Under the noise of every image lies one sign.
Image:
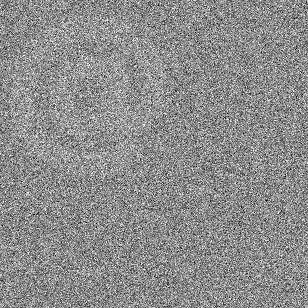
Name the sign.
at sign
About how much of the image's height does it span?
half
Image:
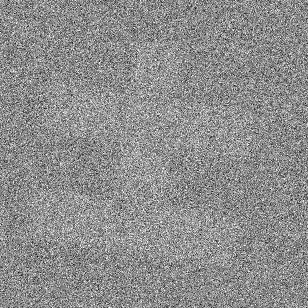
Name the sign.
plus-minus sign
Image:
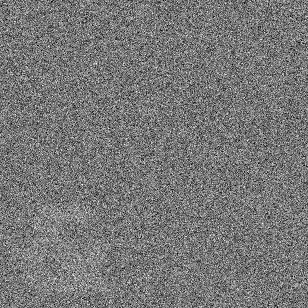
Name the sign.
ampersand
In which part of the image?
bottom left
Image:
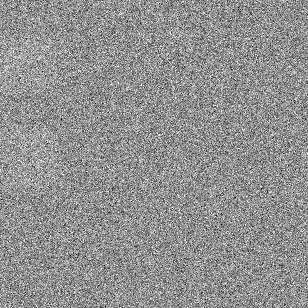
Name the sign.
colon
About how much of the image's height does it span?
half
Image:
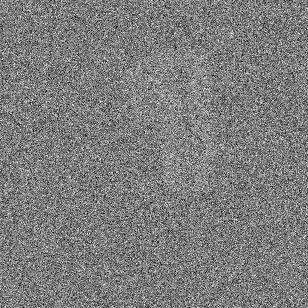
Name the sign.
pilcrow
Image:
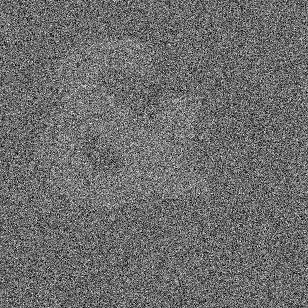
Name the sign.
ampersand
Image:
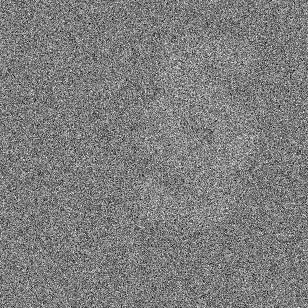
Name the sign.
section sign
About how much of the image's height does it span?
two thirds
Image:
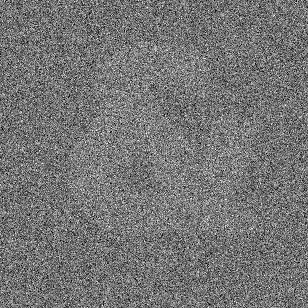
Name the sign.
ampersand
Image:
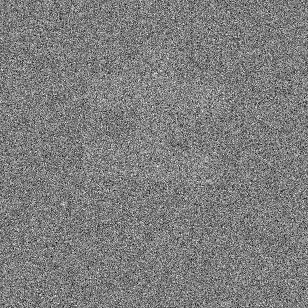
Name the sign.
plus-minus sign
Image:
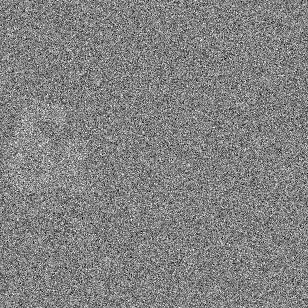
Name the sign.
ampersand
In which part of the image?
middle left
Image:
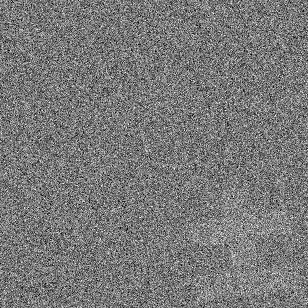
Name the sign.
plus-minus sign
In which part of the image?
bottom right
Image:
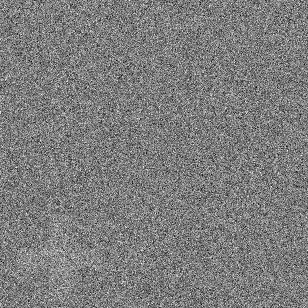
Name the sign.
plus sign
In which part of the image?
bottom left
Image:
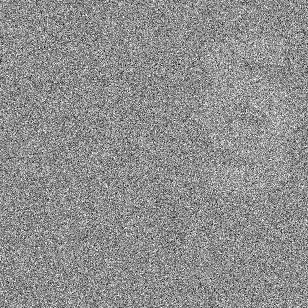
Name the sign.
section sign
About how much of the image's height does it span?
half
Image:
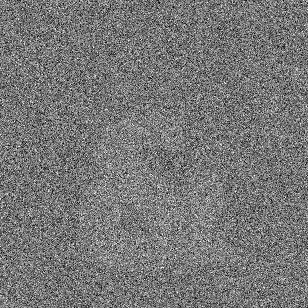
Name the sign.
ampersand
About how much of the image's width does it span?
half
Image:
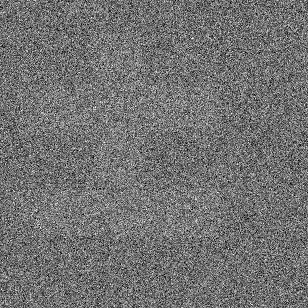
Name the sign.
plus-minus sign
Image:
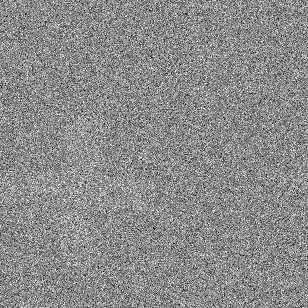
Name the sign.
plus sign
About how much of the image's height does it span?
half
